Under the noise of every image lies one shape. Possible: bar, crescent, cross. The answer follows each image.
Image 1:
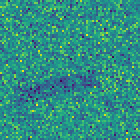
bar
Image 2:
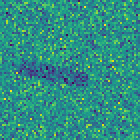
bar
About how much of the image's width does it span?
half
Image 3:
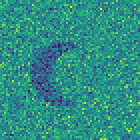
crescent
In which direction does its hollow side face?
right
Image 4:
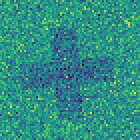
cross
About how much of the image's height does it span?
two thirds
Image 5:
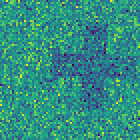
cross
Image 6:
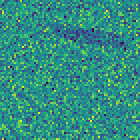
bar
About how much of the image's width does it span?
half
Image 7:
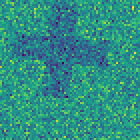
cross
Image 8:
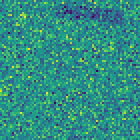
bar
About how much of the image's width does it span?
half
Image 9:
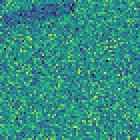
bar
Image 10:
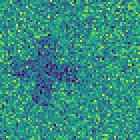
cross
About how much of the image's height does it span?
half
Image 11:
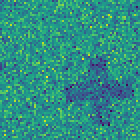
cross
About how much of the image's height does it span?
half
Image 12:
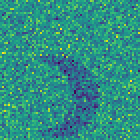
crescent
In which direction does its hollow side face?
left
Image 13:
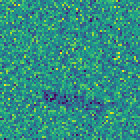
bar
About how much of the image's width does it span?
half
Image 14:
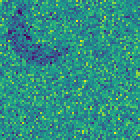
crescent
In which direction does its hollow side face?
up and right
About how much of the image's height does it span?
half
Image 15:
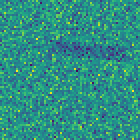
bar
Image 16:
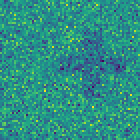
cross
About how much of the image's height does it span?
half
